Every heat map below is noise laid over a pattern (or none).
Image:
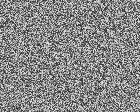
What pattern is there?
only noise
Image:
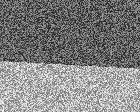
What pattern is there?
a sharp edge
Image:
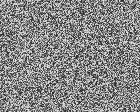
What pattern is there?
only noise
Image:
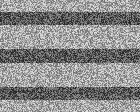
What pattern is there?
horizontal stripes
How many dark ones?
3
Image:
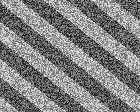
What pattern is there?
diagonal stripes
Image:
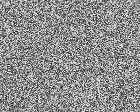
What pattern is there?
only noise
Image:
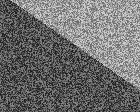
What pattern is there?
a sharp edge
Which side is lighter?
top right
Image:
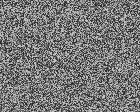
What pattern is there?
only noise
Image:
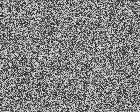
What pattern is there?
only noise
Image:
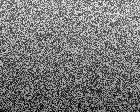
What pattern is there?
a smooth slope
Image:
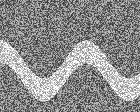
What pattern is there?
a wavy band
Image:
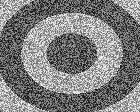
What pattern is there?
rings round one point
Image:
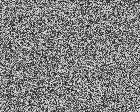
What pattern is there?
only noise
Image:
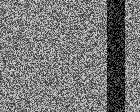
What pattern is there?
one vertical stripe
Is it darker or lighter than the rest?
darker
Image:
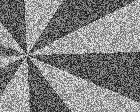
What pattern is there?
spokes from one point
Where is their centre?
middle left
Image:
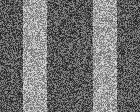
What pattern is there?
vertical stripes
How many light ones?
2
